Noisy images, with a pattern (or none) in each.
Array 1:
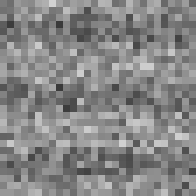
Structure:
horizontal stripes
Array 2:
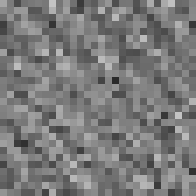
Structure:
diagonal stripes
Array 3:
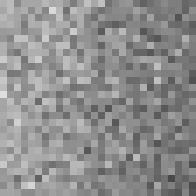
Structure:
a smooth slope
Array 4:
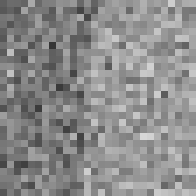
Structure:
a sharp edge
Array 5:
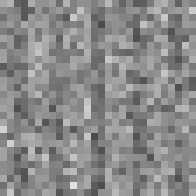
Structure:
vertical stripes
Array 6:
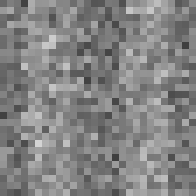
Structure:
vertical stripes
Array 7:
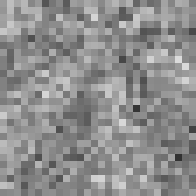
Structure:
spokes from one point
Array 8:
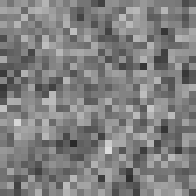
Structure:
spokes from one point
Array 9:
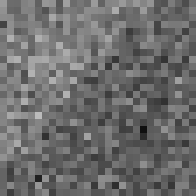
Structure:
a sharp edge
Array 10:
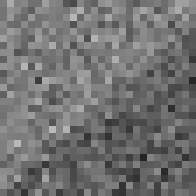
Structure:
a sharp edge
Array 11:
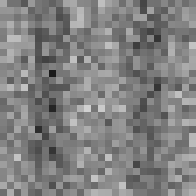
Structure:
vertical stripes
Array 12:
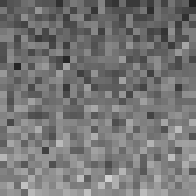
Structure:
a smooth slope
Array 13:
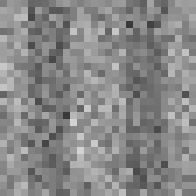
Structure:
vertical stripes
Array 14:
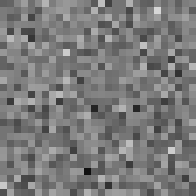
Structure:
only noise
